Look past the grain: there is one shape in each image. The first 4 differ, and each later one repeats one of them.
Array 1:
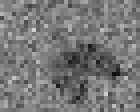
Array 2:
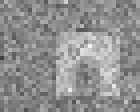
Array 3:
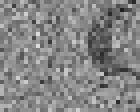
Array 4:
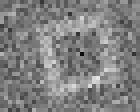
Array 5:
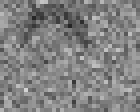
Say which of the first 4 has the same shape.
3
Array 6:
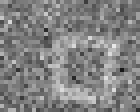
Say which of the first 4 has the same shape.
4
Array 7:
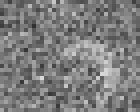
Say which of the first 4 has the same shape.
3
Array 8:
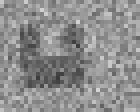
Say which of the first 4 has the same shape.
2
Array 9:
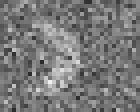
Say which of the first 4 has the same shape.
3
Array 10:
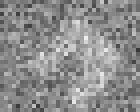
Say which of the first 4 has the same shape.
2
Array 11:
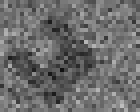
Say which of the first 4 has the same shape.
2
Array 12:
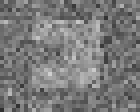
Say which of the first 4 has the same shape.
2
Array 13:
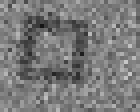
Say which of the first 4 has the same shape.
4
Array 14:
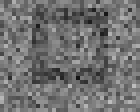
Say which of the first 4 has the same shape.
4
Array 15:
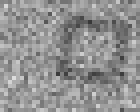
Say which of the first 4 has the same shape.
4
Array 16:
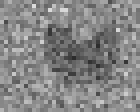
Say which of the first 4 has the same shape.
1
